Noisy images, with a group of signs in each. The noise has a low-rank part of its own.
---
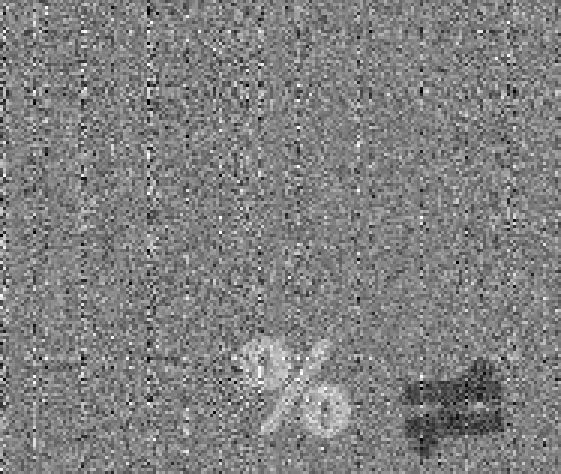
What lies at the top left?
nothing
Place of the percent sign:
bottom middle
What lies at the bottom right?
not-equal sign
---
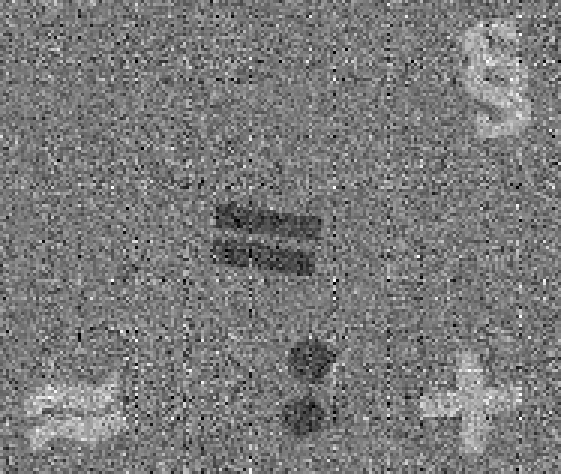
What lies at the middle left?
nothing
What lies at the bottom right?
plus sign
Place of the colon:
bottom middle
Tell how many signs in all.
5
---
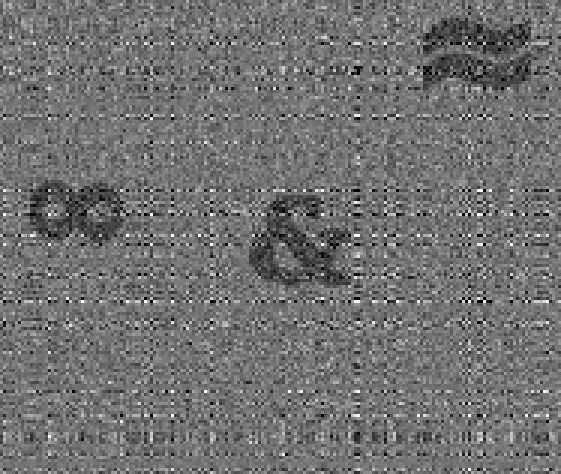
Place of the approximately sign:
top right
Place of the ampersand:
centre
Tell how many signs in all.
3
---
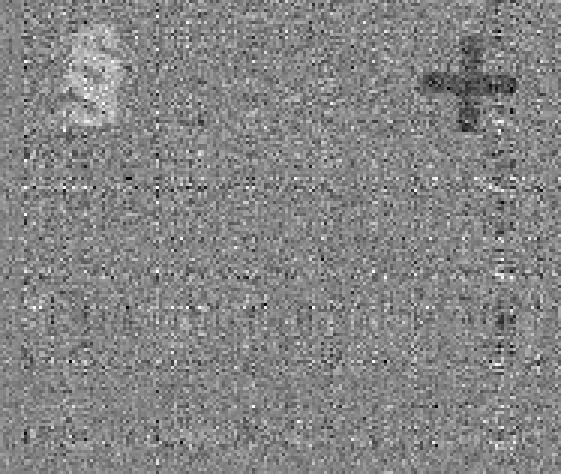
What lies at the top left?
section sign
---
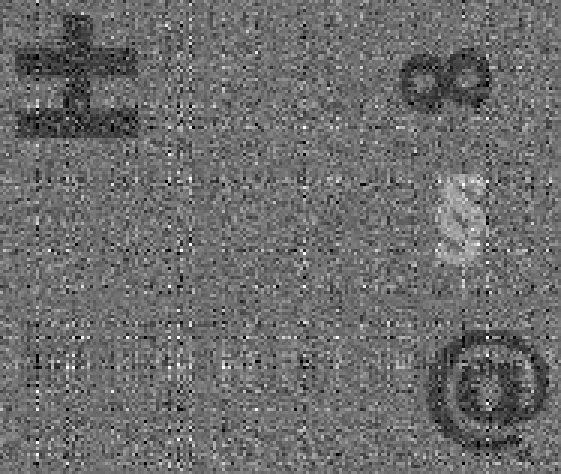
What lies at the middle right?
section sign
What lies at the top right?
infinity sign
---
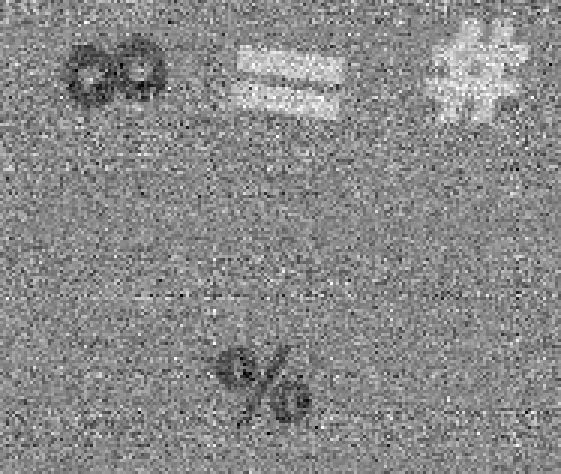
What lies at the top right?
hash sign
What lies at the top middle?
equals sign
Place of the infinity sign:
top left
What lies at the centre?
nothing
